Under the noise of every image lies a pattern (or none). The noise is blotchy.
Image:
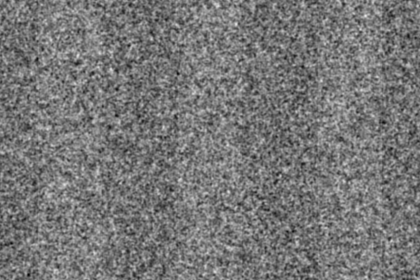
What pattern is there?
vertical stripes
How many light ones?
3
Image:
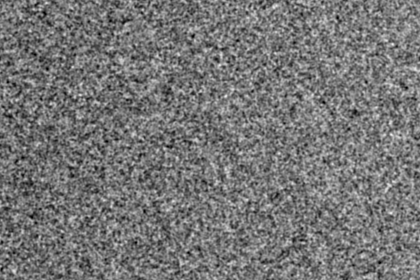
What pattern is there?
a smooth slope
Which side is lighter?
right
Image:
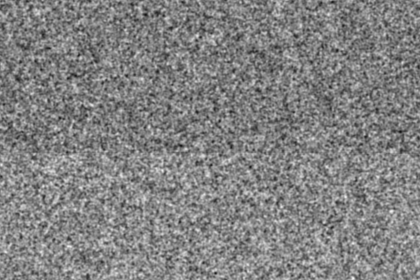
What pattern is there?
a sharp edge
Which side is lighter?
bottom
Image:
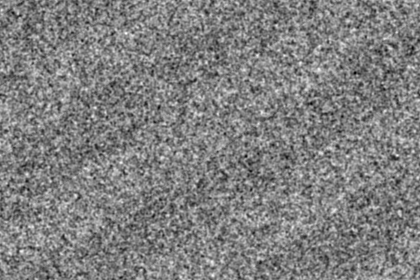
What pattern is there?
diagonal stripes
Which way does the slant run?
bottom left to top right
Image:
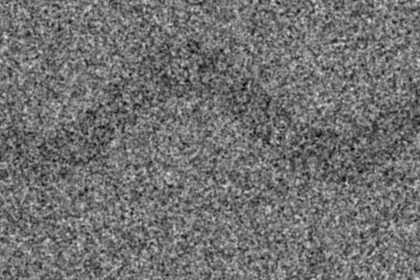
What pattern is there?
a wavy band
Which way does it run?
left to right
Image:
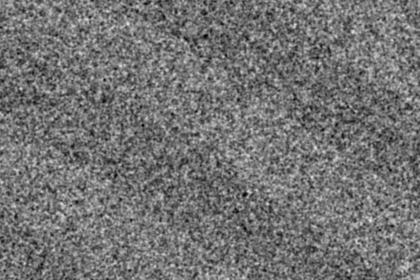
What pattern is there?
diagonal stripes
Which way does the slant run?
top left to bottom right
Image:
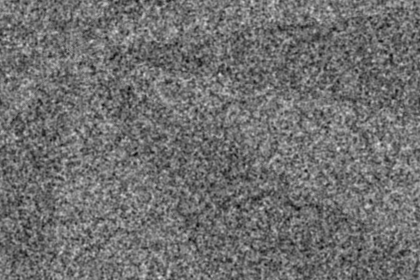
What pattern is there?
spokes from one point
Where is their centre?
top left
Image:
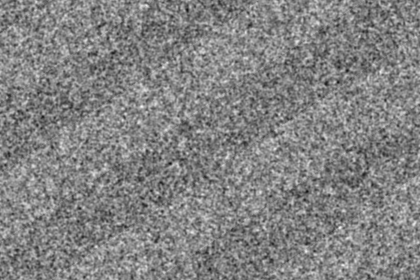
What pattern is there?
diagonal stripes
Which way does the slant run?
bottom left to top right
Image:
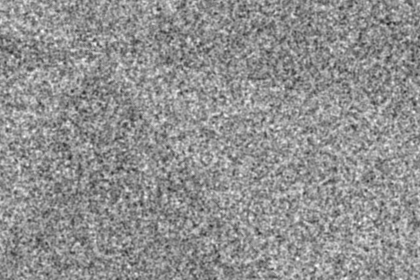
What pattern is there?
spokes from one point
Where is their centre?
top left
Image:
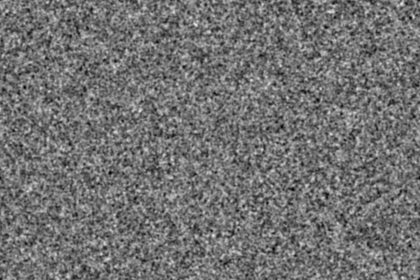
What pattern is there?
only noise
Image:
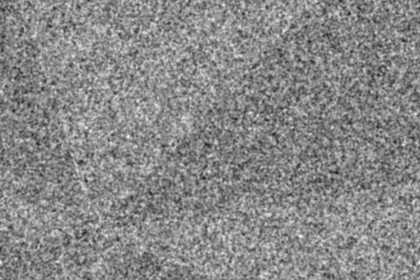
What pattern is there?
spokes from one point
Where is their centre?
bottom left
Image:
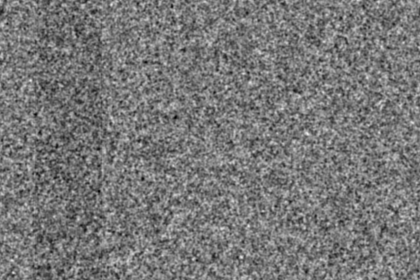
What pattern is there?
one vertical stripe
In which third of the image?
left
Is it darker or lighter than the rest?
darker
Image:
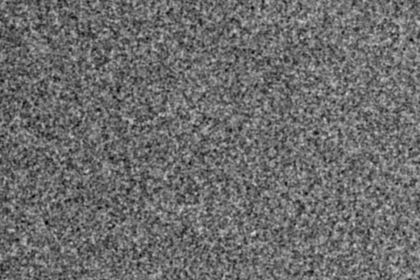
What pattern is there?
a smooth slope
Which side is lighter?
right
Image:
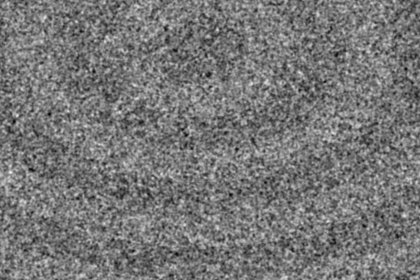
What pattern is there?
rings round one point
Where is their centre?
top middle
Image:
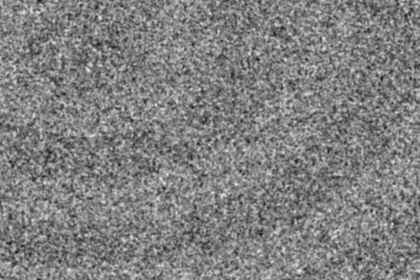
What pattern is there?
rings round one point
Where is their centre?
top left
